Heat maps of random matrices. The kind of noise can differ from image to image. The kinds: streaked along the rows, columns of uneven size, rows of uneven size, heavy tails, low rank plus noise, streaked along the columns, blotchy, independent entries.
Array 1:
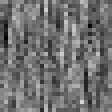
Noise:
streaked along the columns
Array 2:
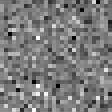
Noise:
heavy tails
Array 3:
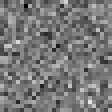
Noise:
independent entries
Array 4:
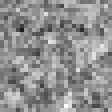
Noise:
blotchy
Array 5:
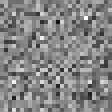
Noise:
low rank plus noise
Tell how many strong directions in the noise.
one
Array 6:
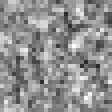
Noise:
blotchy
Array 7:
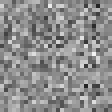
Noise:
low rank plus noise
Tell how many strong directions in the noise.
two
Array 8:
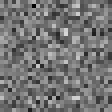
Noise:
low rank plus noise
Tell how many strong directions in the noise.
three or four
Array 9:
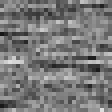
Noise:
streaked along the rows
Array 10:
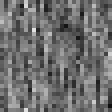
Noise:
streaked along the columns
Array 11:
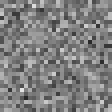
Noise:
independent entries
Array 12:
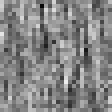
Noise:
streaked along the columns
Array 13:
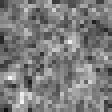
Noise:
blotchy
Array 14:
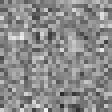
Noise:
low rank plus noise
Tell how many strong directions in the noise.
three or four
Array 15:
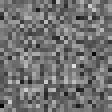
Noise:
low rank plus noise
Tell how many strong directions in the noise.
two
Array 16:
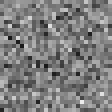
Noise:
independent entries
